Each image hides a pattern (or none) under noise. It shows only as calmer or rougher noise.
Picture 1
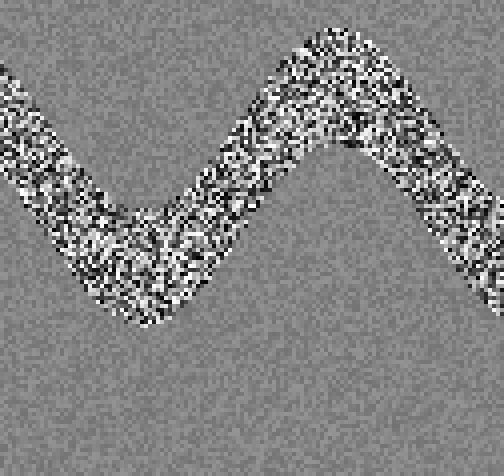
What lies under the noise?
a wavy band
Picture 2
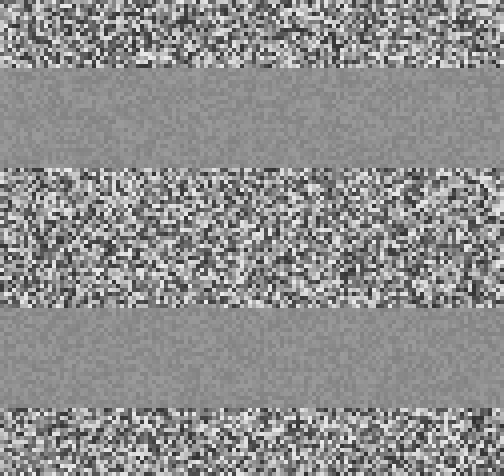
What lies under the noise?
horizontal stripes
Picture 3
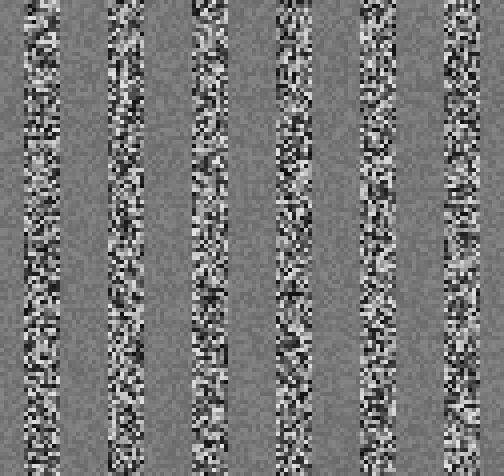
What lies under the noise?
vertical stripes
